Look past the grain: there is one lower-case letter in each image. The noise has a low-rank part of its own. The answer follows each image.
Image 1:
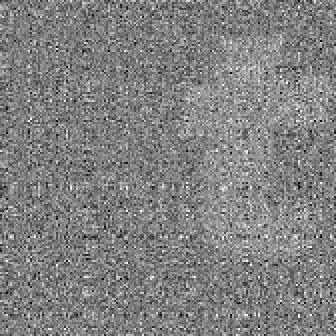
light t
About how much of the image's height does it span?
two thirds
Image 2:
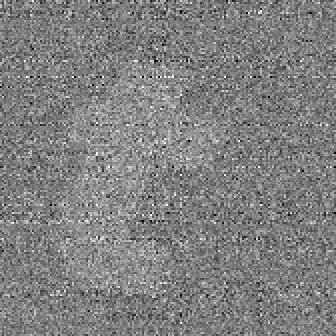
light t
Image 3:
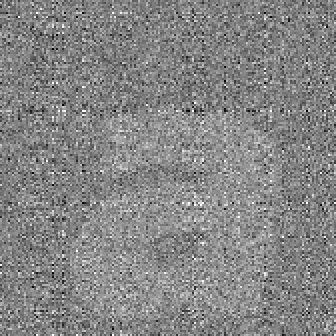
light a
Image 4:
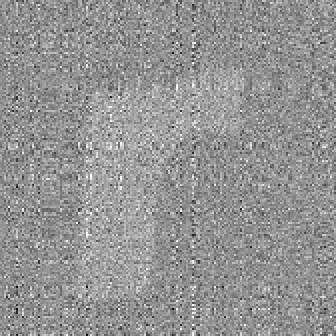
light r
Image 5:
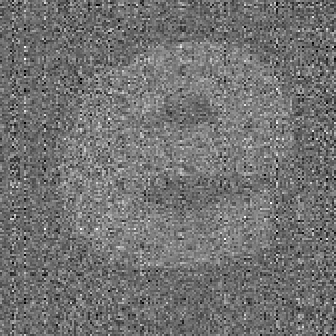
light e
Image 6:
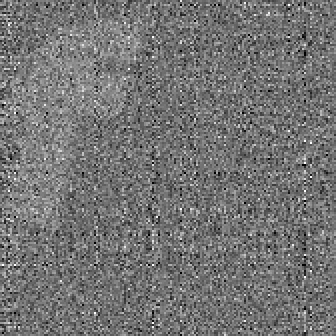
light f
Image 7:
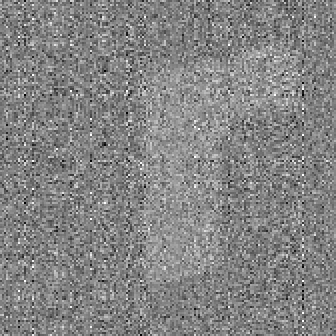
light r
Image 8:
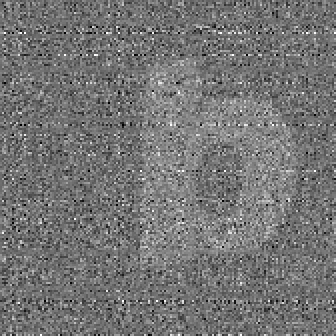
light b
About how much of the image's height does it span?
two thirds
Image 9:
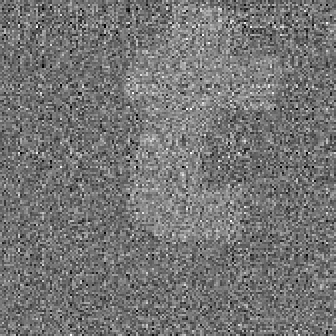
light t
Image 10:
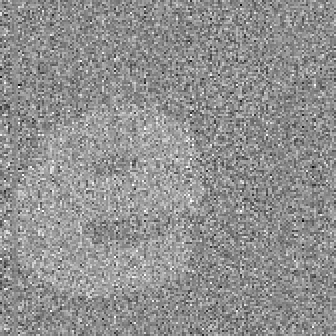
light e
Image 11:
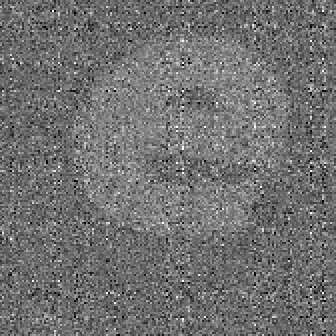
light e
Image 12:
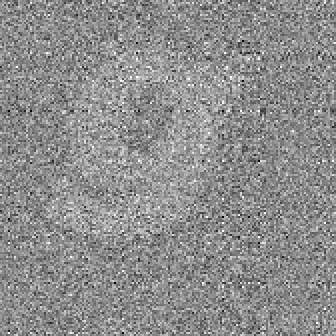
light g
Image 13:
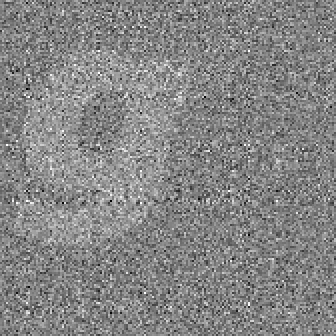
light g
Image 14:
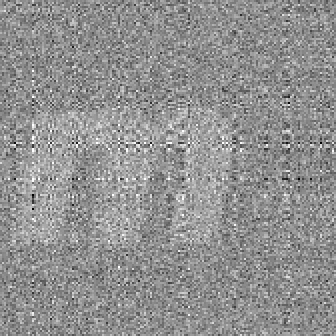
light m
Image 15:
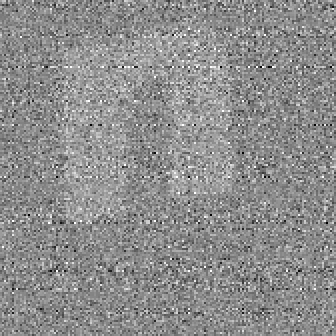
light n
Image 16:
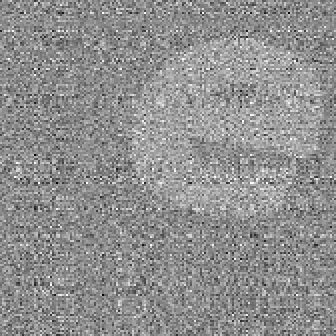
light e
